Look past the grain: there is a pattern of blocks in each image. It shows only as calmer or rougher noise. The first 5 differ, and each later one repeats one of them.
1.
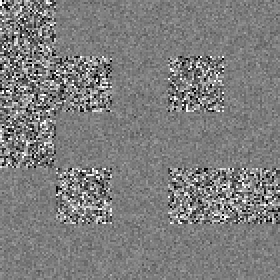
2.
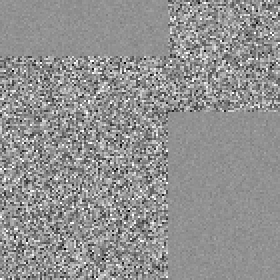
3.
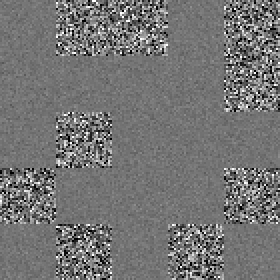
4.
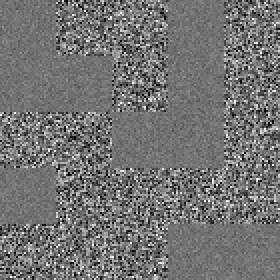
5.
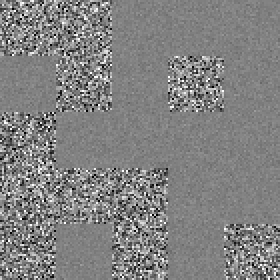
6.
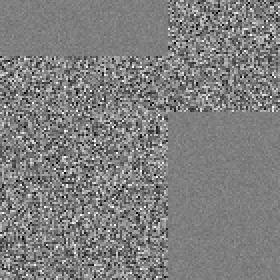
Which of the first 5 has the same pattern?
2
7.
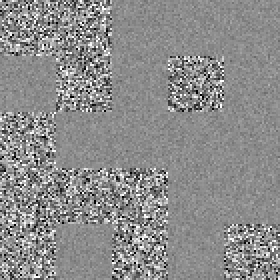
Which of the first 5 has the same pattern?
5
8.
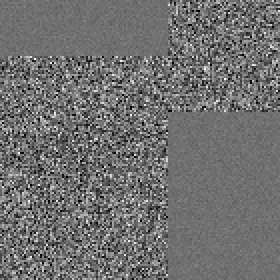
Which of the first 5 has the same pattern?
2
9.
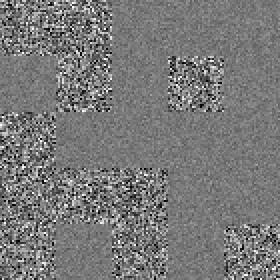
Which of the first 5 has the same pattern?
5
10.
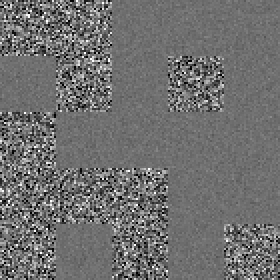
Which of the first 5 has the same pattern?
5
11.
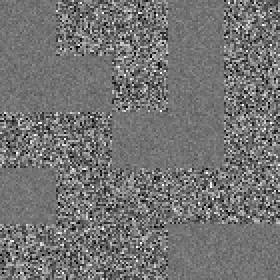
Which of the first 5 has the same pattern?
4
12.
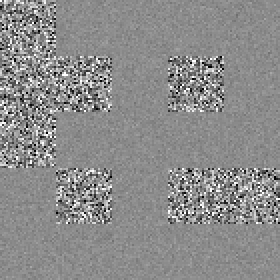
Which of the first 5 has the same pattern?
1
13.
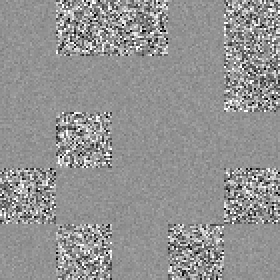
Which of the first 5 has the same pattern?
3
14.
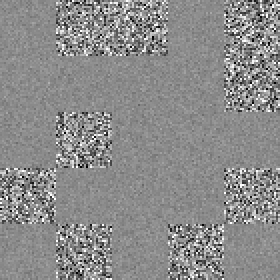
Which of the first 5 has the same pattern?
3
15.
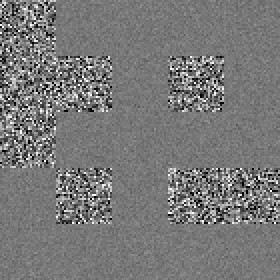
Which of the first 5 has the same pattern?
1
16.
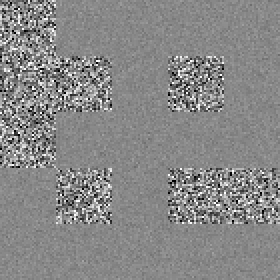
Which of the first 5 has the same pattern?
1
